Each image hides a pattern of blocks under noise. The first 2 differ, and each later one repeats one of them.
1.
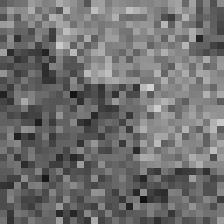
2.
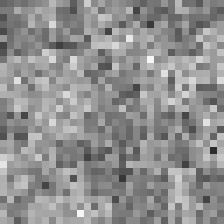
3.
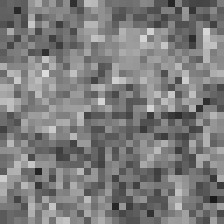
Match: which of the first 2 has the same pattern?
2
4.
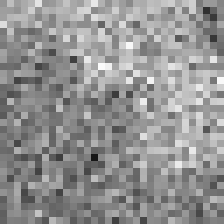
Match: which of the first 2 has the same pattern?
1
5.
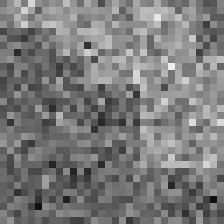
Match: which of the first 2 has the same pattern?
1
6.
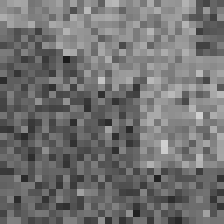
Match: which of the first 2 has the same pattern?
1
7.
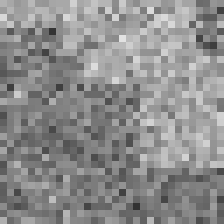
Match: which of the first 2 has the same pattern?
1
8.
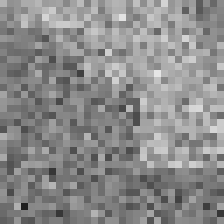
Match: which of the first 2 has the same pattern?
1
